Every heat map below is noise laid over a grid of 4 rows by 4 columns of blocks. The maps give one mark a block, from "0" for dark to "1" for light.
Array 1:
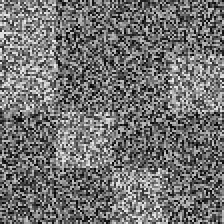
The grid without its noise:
1 0 0 0
1 0 0 1
0 1 0 0
0 0 1 0
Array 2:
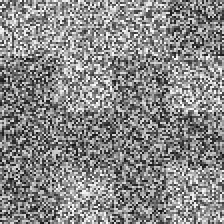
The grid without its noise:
1 1 1 0
0 1 0 1
0 0 0 0
0 1 0 1
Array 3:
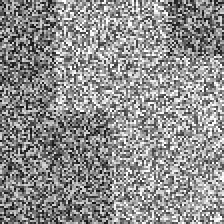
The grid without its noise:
0 1 1 0
0 1 1 1
0 0 1 1
0 0 1 1
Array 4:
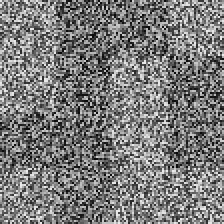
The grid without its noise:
1 0 0 1
1 0 1 0
0 0 1 0
1 0 1 1
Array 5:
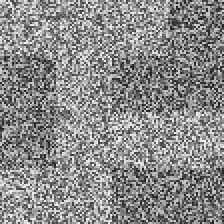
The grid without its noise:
1 1 1 0
0 1 0 0
0 1 1 1
1 1 0 0
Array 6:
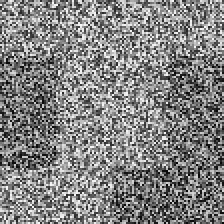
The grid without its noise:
1 1 1 1
0 1 1 0
0 1 1 0
1 1 0 0
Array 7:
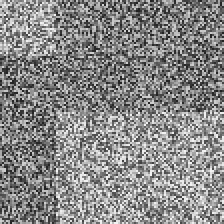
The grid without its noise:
1 0 0 0
0 0 0 0
0 1 1 1
0 1 1 1
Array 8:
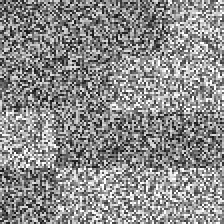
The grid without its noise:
0 0 0 1
0 0 1 1
1 0 0 0
0 1 1 1
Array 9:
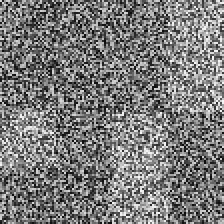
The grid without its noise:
0 0 0 1
0 0 0 1
1 0 1 0
0 0 1 0
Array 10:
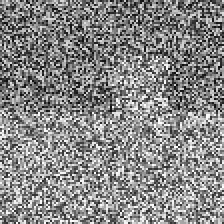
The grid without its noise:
0 0 0 0
0 0 1 0
1 1 1 1
1 1 1 1
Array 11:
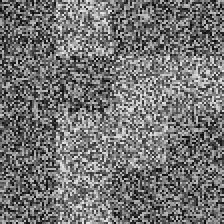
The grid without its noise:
0 1 0 0
0 0 1 1
0 1 1 0
0 1 0 0
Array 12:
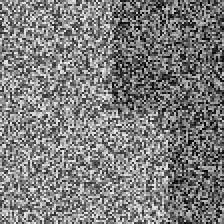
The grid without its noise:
1 1 0 0
1 1 0 0
1 1 1 0
1 1 1 0
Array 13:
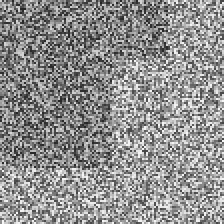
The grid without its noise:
0 0 0 1
0 0 1 1
0 0 1 1
1 1 1 1
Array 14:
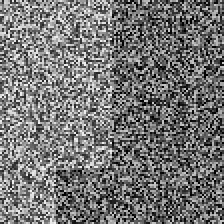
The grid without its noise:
1 1 0 0
1 1 0 0
1 1 0 0
1 0 0 0
